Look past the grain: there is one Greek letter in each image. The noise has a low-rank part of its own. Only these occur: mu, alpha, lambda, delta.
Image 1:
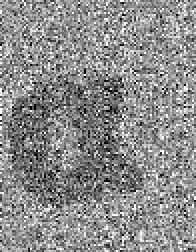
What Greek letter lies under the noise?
alpha
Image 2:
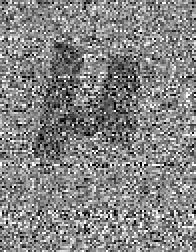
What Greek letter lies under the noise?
mu
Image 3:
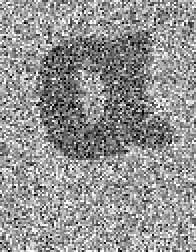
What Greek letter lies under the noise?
alpha
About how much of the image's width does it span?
two thirds
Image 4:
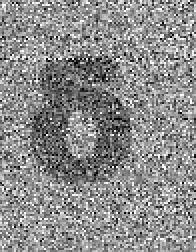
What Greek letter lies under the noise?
delta
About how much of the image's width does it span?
half
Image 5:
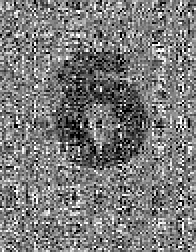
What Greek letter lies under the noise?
delta
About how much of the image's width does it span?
half
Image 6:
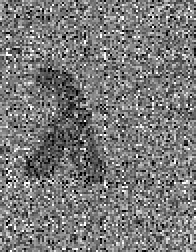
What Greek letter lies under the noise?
lambda
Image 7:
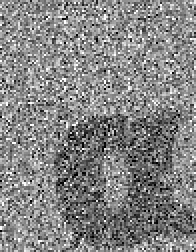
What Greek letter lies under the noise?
alpha
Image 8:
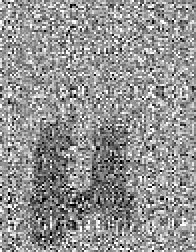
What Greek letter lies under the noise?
mu
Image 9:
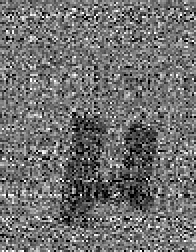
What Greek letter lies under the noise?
mu
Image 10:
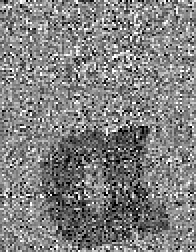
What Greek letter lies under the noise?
alpha
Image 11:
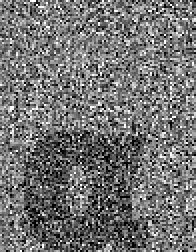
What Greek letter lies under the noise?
alpha
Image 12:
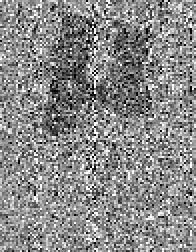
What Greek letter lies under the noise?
mu
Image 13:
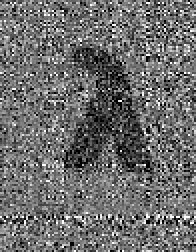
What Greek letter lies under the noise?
lambda
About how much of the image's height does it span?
half
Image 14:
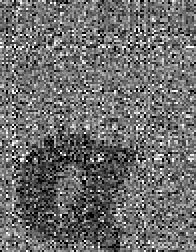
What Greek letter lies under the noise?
alpha
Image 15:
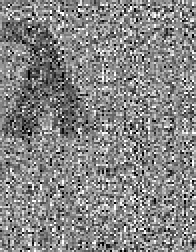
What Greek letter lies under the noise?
lambda
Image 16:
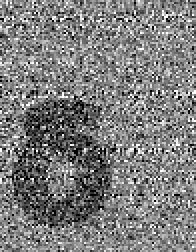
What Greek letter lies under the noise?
delta
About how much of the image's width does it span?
half
